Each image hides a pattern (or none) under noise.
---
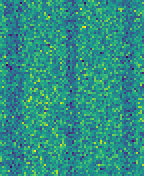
bands of columns
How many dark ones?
3
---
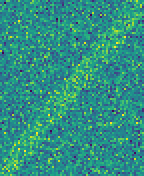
a diagonal band
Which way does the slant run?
bottom left to top right
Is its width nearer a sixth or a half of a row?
a sixth
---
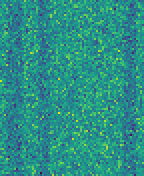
bands of columns
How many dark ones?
3
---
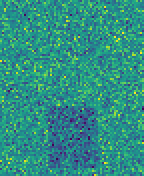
one block
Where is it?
bottom middle
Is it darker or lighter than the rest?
darker
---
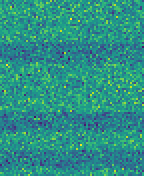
bands of rows
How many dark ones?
3
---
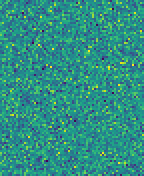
only noise
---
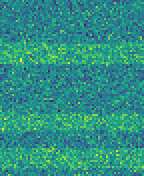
bands of rows
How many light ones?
3
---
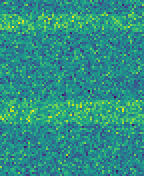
bands of rows
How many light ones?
2
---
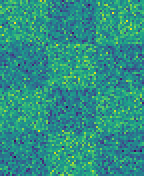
a checkerboard
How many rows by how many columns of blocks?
4 by 3
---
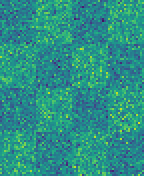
a checkerboard
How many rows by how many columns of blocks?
4 by 4
